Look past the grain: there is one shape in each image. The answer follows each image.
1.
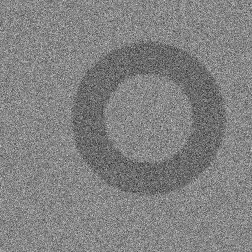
ring
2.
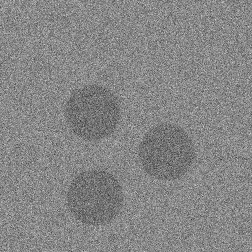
three dots
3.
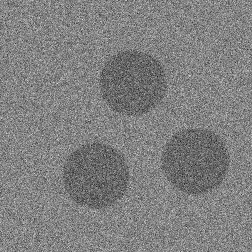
three dots
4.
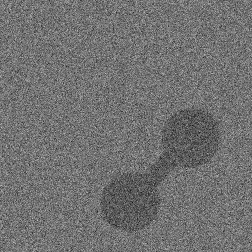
dumbbell
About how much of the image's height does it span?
half
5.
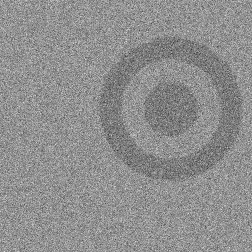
bullseye
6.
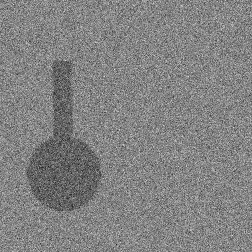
lollipop
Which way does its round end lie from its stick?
down
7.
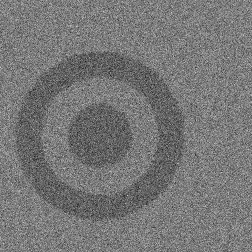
bullseye
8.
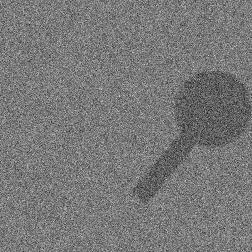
lollipop
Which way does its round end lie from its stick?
up and right
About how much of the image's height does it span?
half
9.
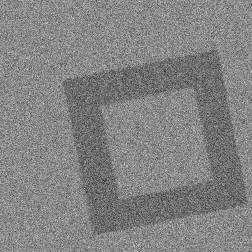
square frame
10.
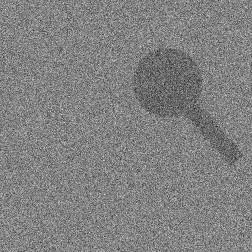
lollipop
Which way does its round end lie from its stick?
up and left
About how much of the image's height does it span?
half
